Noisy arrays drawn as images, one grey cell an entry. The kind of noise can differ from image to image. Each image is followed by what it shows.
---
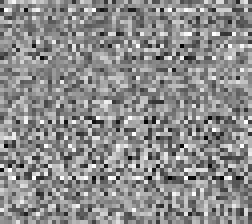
rows of uneven size
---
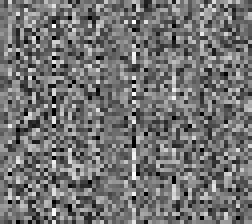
columns of uneven size
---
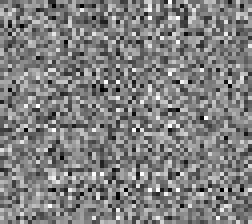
low rank plus noise
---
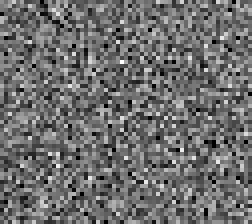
independent entries
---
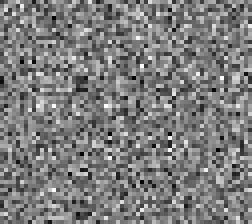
low rank plus noise
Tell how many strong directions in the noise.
two
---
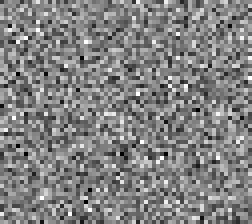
independent entries
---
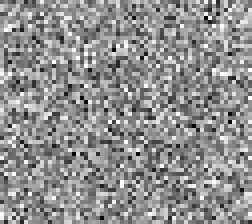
independent entries
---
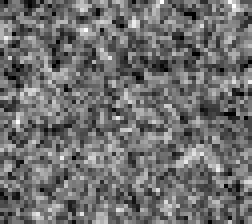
blotchy
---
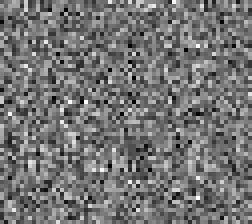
low rank plus noise
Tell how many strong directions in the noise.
two
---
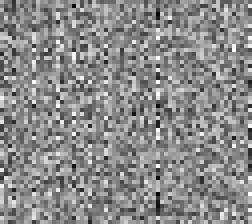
columns of uneven size
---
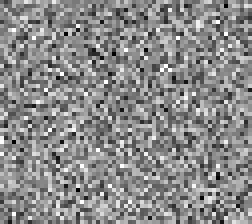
independent entries
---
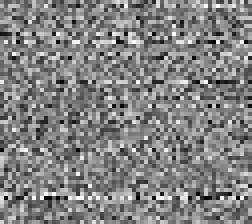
rows of uneven size
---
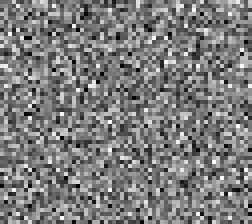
independent entries
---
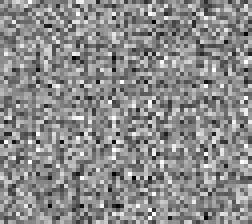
low rank plus noise
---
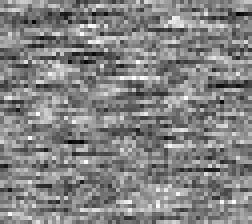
streaked along the rows
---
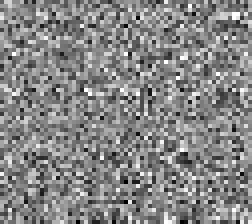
low rank plus noise
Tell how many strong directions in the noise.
three or four
